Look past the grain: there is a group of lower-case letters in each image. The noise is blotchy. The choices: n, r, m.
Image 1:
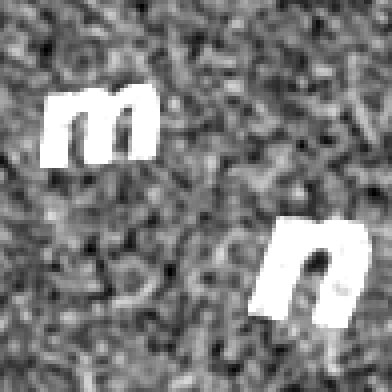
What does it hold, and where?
top left: m; bottom right: n
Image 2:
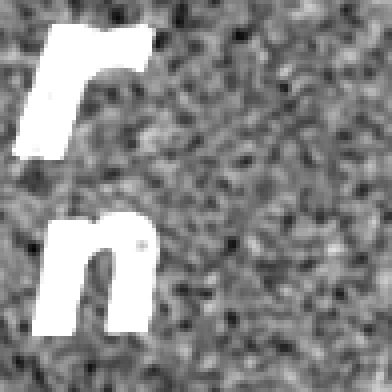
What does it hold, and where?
top left: r; bottom left: n
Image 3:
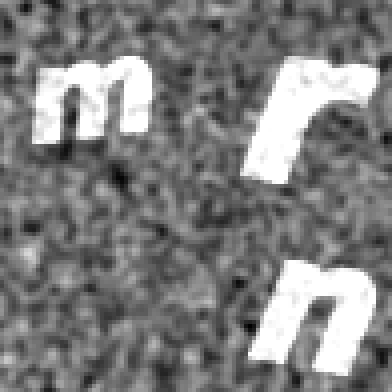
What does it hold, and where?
top left: m; top right: r; bottom right: n
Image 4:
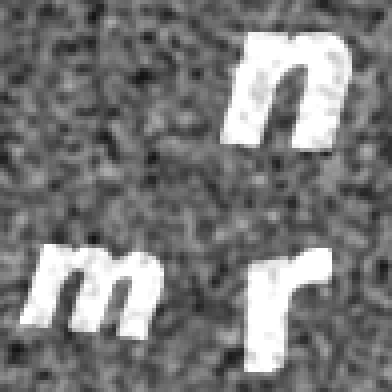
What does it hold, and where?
top right: n; bottom left: m; bottom right: r
